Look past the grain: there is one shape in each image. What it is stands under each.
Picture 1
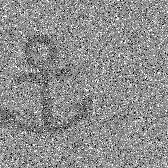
dark anchor
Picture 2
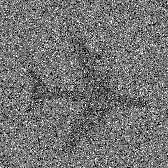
dark airplane
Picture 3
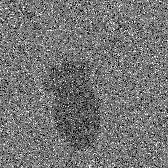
dark footprint
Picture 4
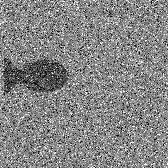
dark fish, middle left
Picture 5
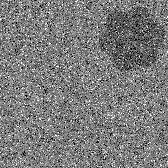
dark flower, top right
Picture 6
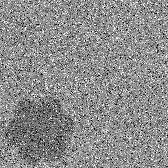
dark flower, bottom left
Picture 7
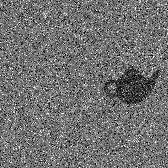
dark teapot, middle right
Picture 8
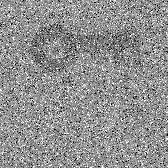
dark key
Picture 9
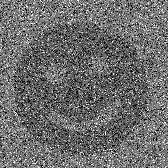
dark smiling face
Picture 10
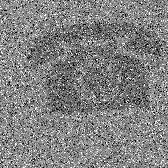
dark telephone
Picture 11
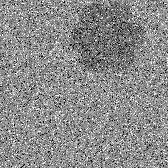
dark flower
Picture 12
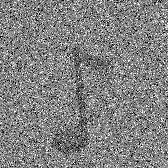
dark musical note
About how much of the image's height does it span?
two thirds
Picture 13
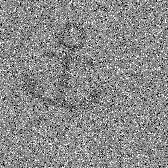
dark anchor
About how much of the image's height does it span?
half
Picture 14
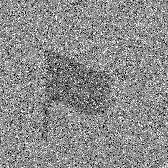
dark flag
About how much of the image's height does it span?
half
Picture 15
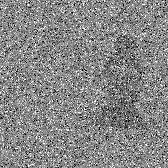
dark chess bishop
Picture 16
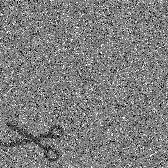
dark pair of scissors, bottom left
